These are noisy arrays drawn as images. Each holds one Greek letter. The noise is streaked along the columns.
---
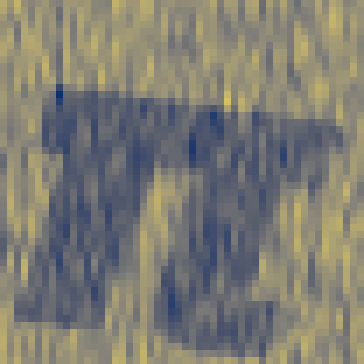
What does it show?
dark pi
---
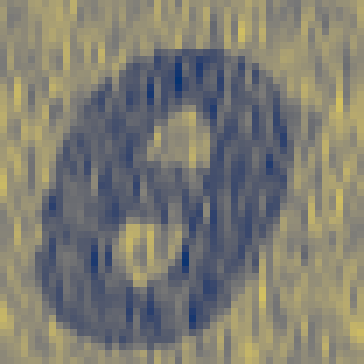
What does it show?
dark theta
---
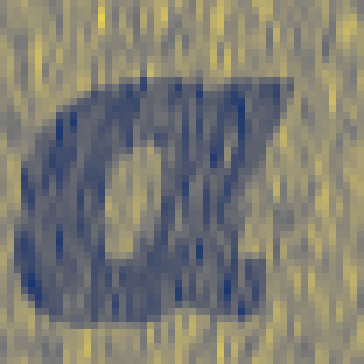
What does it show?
dark alpha
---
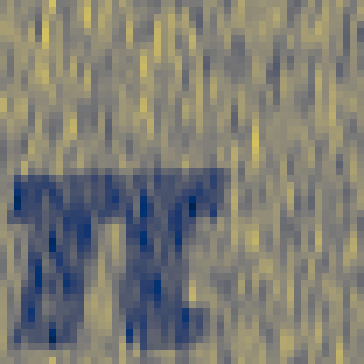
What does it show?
dark pi
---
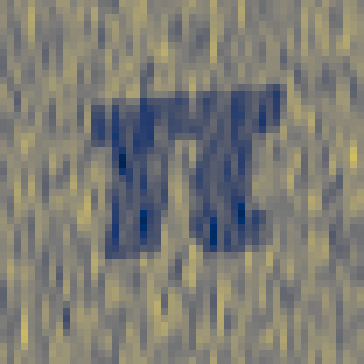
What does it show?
dark pi
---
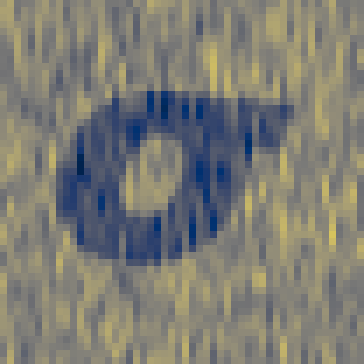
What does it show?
dark sigma
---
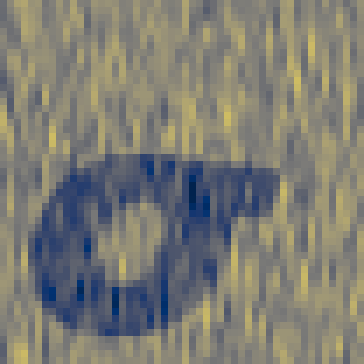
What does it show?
dark sigma
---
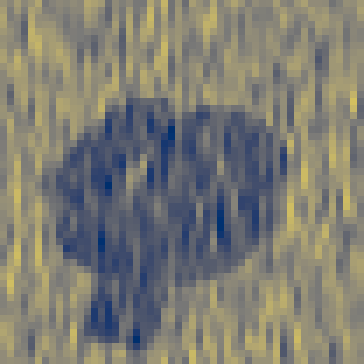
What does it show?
dark phi
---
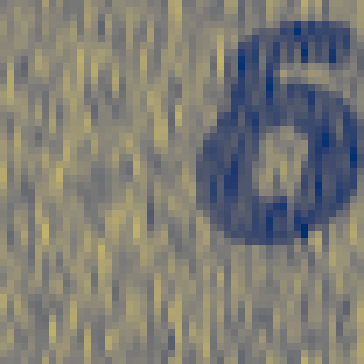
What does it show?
dark delta
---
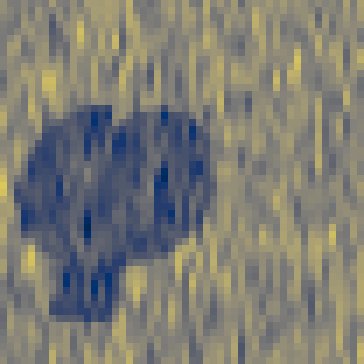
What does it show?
dark phi
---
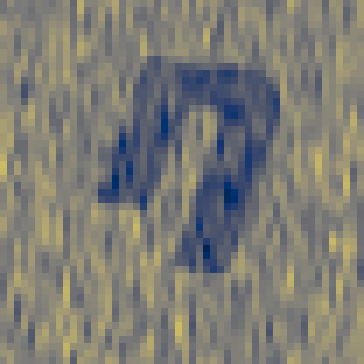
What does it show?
dark eta
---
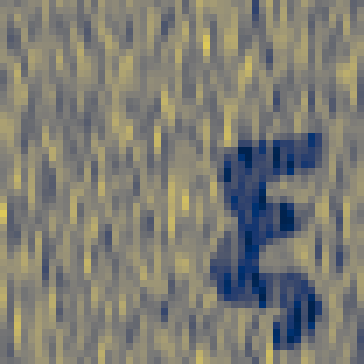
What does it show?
dark xi
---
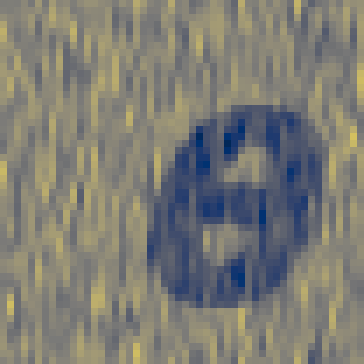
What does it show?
dark theta
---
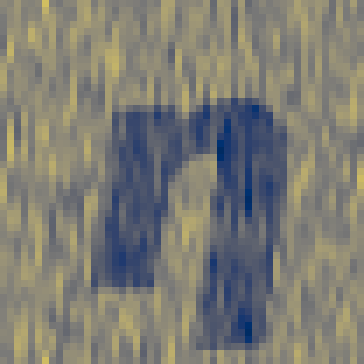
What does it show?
dark eta
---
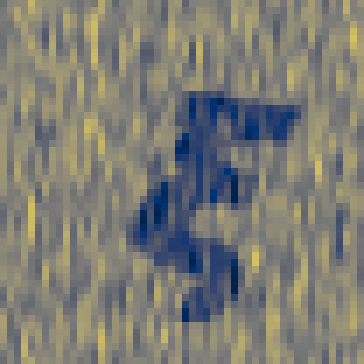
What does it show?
dark xi
